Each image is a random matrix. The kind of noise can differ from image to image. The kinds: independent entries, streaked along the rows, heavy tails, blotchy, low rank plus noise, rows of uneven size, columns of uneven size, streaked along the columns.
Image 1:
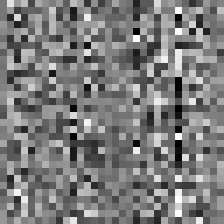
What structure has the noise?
columns of uneven size
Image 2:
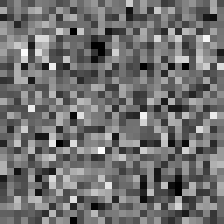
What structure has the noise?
low rank plus noise
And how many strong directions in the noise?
two
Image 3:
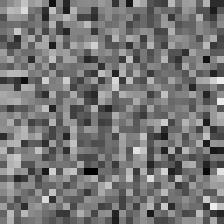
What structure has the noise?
low rank plus noise
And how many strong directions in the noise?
two
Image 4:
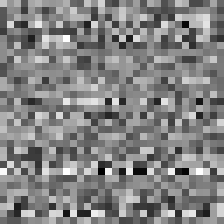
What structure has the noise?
rows of uneven size
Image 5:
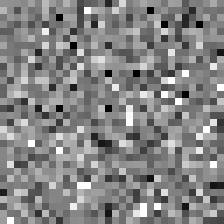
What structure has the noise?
heavy tails
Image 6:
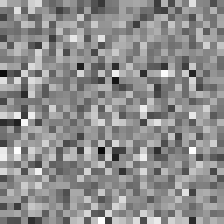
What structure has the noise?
low rank plus noise
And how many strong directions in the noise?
one
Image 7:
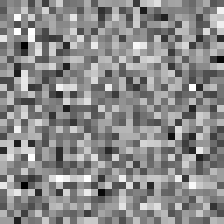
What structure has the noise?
low rank plus noise
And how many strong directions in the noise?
five to eight
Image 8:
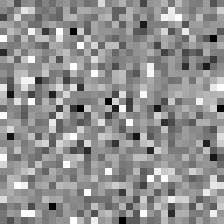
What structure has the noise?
heavy tails
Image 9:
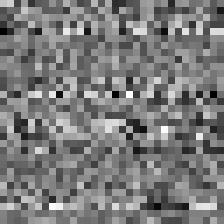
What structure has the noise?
rows of uneven size
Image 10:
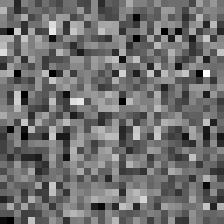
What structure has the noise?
low rank plus noise
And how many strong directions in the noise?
one
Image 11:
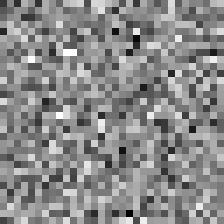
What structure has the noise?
independent entries
